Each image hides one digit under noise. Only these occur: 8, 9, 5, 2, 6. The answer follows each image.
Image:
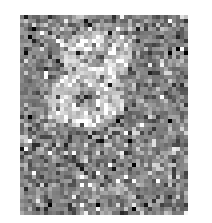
8
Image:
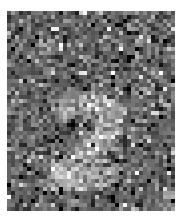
2
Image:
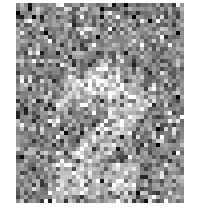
2
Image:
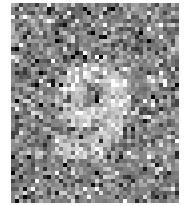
9
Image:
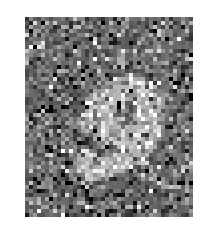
9
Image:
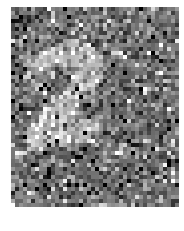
2
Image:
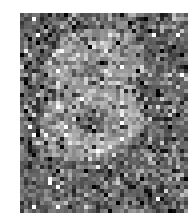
8
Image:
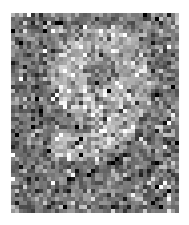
9
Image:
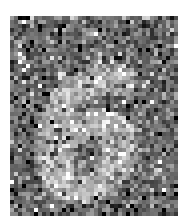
6
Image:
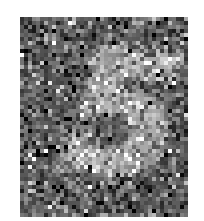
5
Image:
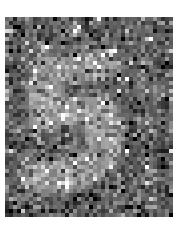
5
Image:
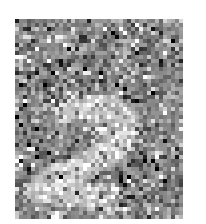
2
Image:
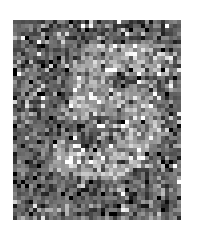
5
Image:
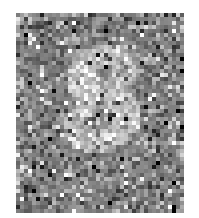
8
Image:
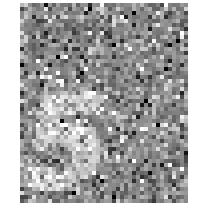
5
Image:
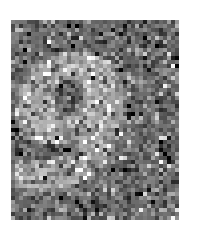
9
